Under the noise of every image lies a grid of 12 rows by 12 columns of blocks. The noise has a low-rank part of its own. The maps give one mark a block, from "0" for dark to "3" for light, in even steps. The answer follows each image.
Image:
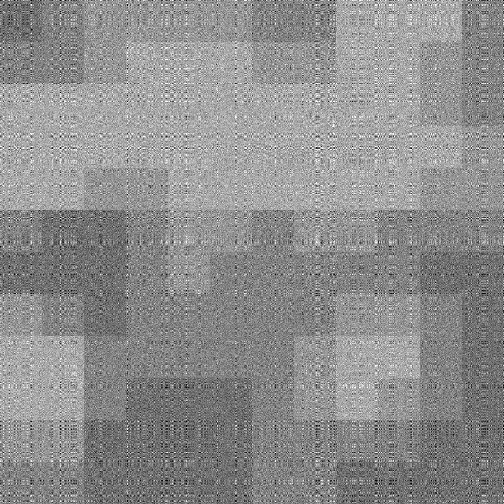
0 1 2 2 2 2 1 1 3 3 3 1
1 1 2 3 3 3 2 2 3 3 2 1
3 3 3 3 3 3 3 3 3 3 2 1
3 3 3 3 3 3 3 3 3 3 3 2
3 3 2 2 3 3 3 3 3 3 2 2
1 0 0 1 2 2 1 2 2 1 1 1
0 0 0 1 2 1 1 1 1 1 0 0
2 1 0 1 1 1 1 1 2 2 1 0
3 3 1 1 1 1 1 2 3 3 1 0
3 3 1 0 0 0 1 2 3 2 1 0
2 2 0 0 0 0 1 1 1 1 0 0
1 1 0 0 0 0 1 1 0 0 0 0
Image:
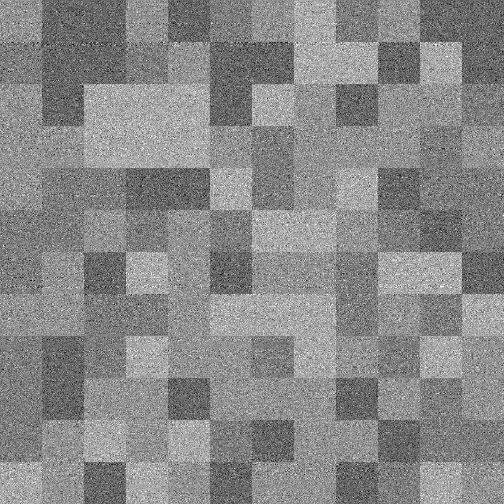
2 0 0 2 0 1 2 3 1 2 0 0
1 0 0 1 2 0 0 3 3 0 3 0
2 0 3 3 3 0 3 2 0 2 2 1
2 2 3 3 3 2 1 2 2 2 1 2
2 1 1 0 0 3 1 2 3 0 1 1
1 1 2 1 2 1 3 3 2 1 0 1
1 2 0 3 2 0 2 2 1 3 3 0
2 2 1 1 2 3 3 3 1 2 1 3
1 0 1 3 2 2 1 3 2 1 3 2
1 0 2 2 0 2 2 2 0 2 1 2
1 2 3 2 3 1 0 2 2 0 1 1
3 2 0 3 2 0 2 2 0 1 3 2
